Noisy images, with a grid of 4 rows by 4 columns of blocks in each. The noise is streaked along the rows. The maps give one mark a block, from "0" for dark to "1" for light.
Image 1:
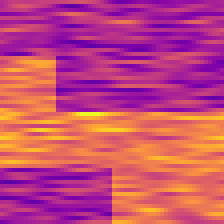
0 0 0 0
1 0 0 0
1 1 1 1
0 0 1 1
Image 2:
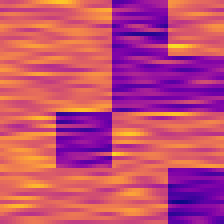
1 1 0 1
1 1 0 0
1 0 1 1
1 1 1 0
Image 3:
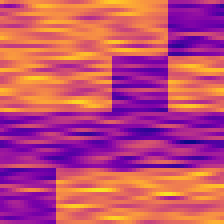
1 1 1 0
1 1 0 1
0 0 0 0
0 1 1 1
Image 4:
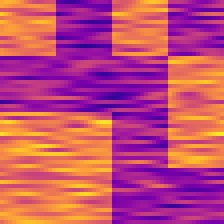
1 0 1 0
0 0 0 1
1 1 0 1
1 1 0 0
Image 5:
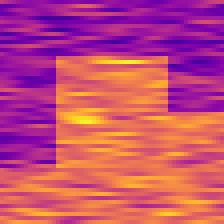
0 0 0 0
0 1 1 0
0 1 1 1
1 1 1 1
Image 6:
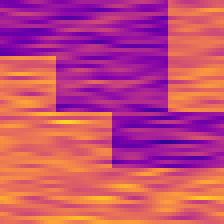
0 0 0 1
1 0 0 1
1 1 0 0
1 1 1 1
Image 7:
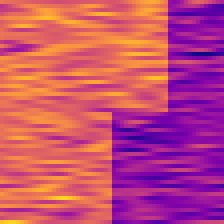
1 1 1 0
1 1 1 0
1 1 0 0
1 1 0 0
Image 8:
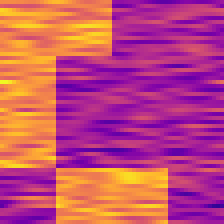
1 1 0 0
1 0 0 0
1 0 0 0
0 1 1 0
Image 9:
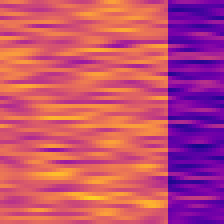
1 1 1 0
1 1 1 0
1 1 1 0
1 1 1 0
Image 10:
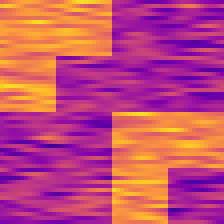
1 1 0 0
1 0 0 0
0 0 1 1
0 0 1 0
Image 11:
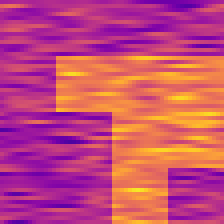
0 0 0 0
0 1 1 1
0 0 1 1
0 0 1 0
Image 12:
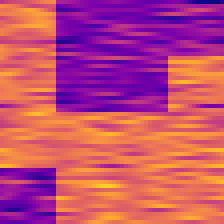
1 0 0 0
1 0 0 1
1 1 1 1
0 1 1 1
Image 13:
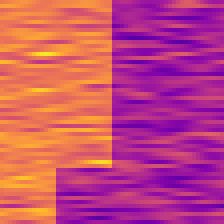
1 1 0 0
1 1 0 0
1 1 0 0
1 0 0 0
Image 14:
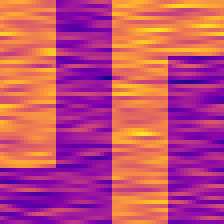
1 0 1 1
1 0 1 0
1 0 1 0
0 0 1 0
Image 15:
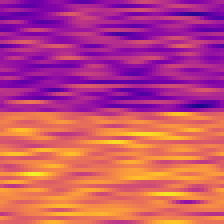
0 0 0 0
0 0 0 0
1 1 1 1
1 1 1 1
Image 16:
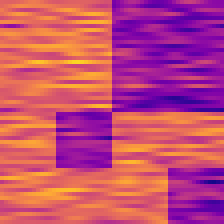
1 1 0 0
1 1 0 0
1 0 1 1
1 1 1 0
